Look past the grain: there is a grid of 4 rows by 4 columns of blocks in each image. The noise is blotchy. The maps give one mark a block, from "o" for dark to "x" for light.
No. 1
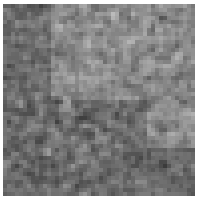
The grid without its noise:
oxxx
oxxx
ooox
oooo
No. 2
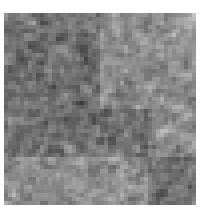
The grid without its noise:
ooxx
ooxx
ooox
xxxo
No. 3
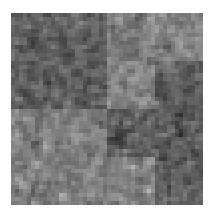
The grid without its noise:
ooxx
ooxo
xxoo
xxxo
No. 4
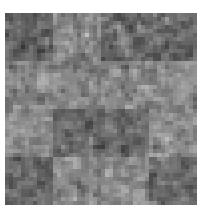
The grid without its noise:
oxoo
xxxx
xoox
oxxo
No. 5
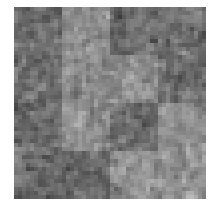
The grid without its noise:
oxoo
oxxo
oxox
ooxx
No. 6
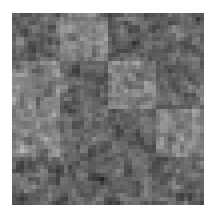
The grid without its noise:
oxoo
xoxo
xoox
oooo
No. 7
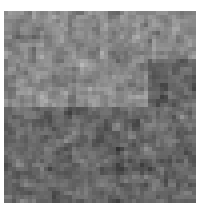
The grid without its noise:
xxxx
xxxo
oooo
oooo
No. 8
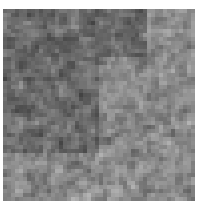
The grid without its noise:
ooox
ooxx
ooxx
xxxx
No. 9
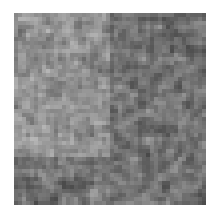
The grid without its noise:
xxoo
xxoo
xxoo
oooo
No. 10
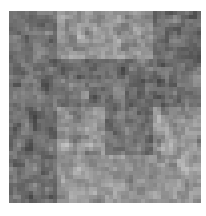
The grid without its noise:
oxxo
oooo
oxox
oxxx
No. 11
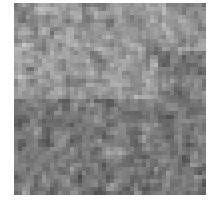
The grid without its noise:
xxxx
xxxo
oooo
oooo
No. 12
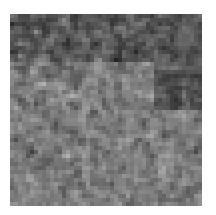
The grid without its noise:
oooo
xxxo
xxxx
xxxx
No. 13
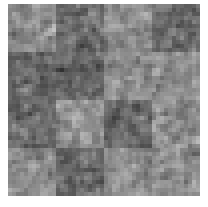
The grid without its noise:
xoxo
ooxx
oxox
xoxx
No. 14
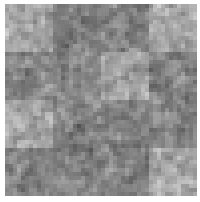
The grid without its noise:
xoox
ooxo
xooo
ooox
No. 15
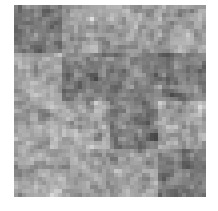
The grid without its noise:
oxxx
xooo
xxox
xxxo
